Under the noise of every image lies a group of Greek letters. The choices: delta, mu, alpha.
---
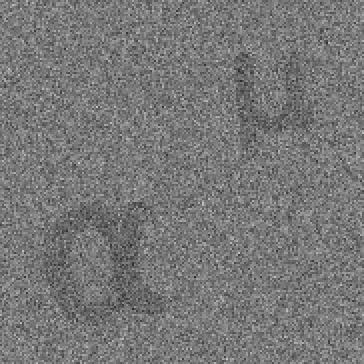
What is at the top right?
mu
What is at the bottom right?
nothing
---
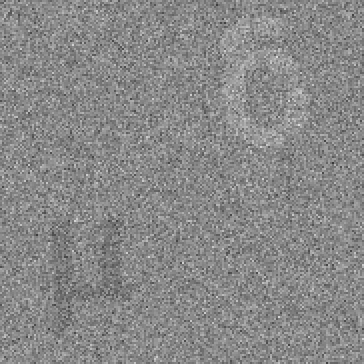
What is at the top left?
nothing
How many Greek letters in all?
2
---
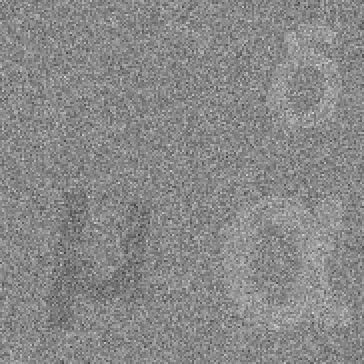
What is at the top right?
delta
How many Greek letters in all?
3
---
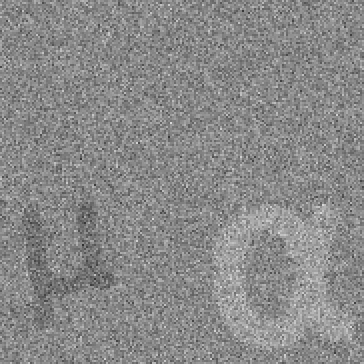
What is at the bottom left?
mu
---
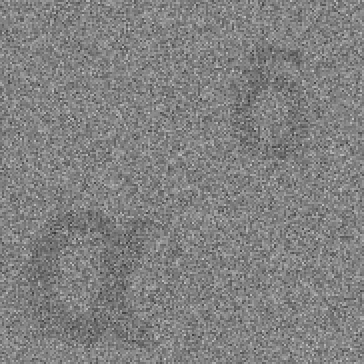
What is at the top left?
nothing
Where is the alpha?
bottom left
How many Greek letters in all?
2
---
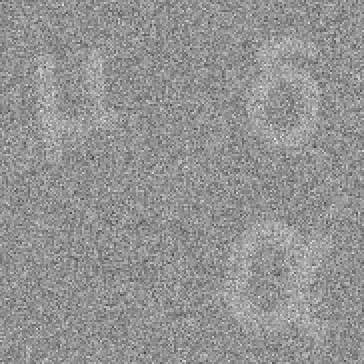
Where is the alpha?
bottom right
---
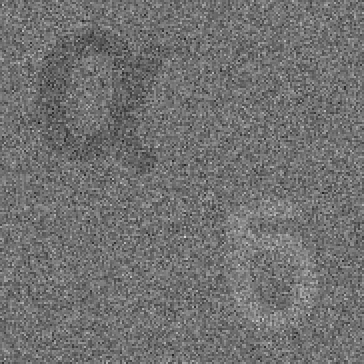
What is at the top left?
alpha
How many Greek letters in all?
2
